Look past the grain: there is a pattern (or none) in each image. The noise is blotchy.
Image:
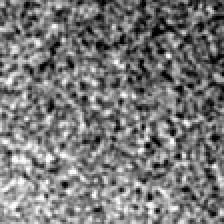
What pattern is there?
a smooth slope
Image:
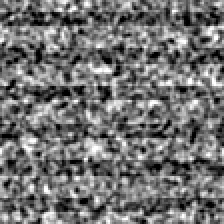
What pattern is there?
horizontal stripes
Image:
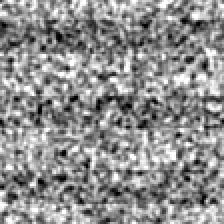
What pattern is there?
horizontal stripes
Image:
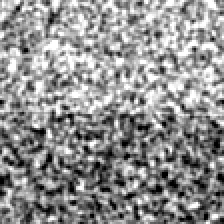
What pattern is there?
a sharp edge
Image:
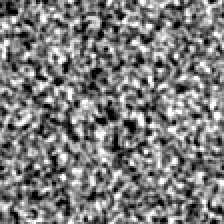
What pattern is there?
only noise
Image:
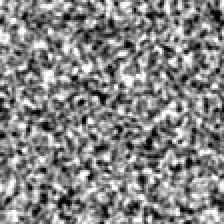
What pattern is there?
only noise
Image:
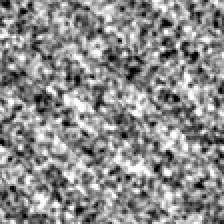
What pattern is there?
diagonal stripes
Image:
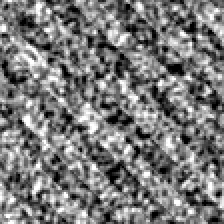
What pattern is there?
diagonal stripes
